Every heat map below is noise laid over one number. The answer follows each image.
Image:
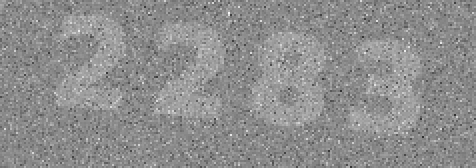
2283
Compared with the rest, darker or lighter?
lighter
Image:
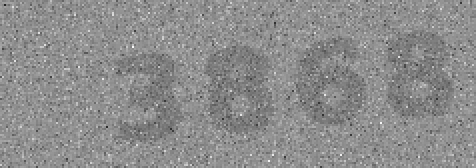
3868
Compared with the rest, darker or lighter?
darker
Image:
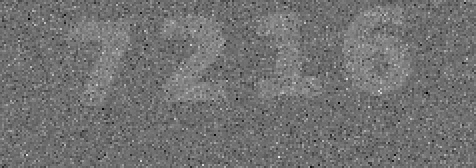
7216
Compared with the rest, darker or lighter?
lighter
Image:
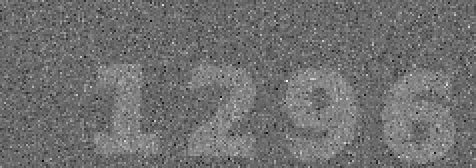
1296
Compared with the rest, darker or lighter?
lighter
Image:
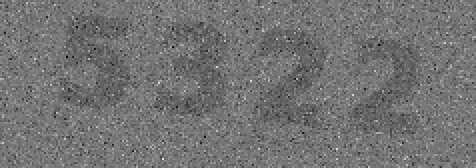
5322
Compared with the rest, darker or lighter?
darker
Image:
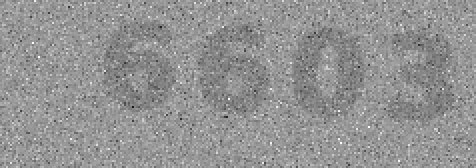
6603
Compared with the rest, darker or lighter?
darker
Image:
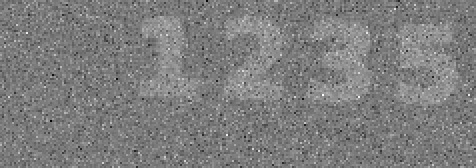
1235
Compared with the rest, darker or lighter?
lighter
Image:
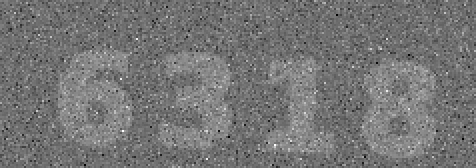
6318
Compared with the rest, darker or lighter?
lighter
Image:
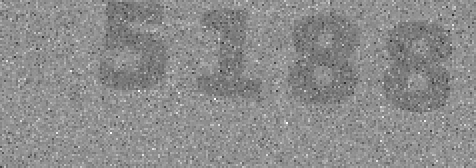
5188
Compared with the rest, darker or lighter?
darker
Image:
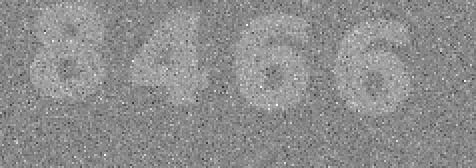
8466
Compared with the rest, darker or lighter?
lighter
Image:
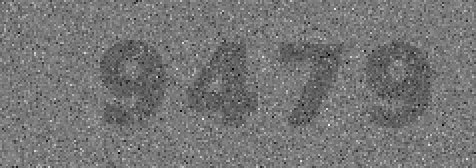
9479
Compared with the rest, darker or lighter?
darker
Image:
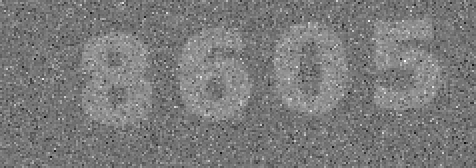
8605
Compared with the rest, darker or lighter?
lighter
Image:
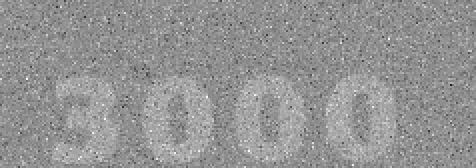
3000
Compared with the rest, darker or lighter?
lighter
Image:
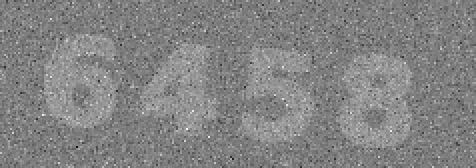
6458
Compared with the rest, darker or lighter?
lighter
